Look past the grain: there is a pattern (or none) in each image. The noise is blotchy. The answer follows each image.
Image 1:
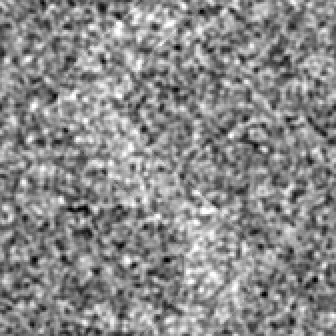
a wavy band
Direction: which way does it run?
top to bottom
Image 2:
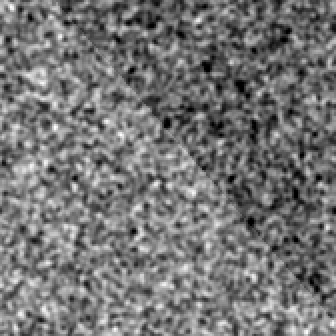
a sharp edge
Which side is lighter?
bottom left
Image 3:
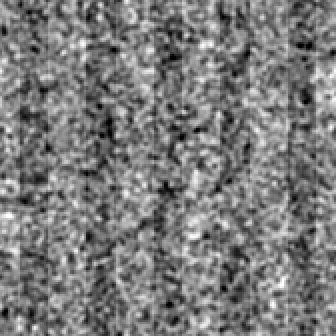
vertical stripes
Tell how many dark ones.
5
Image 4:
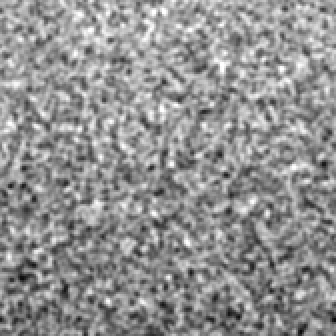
a smooth slope
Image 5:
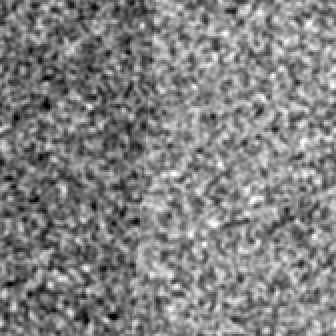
a sharp edge
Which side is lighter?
right
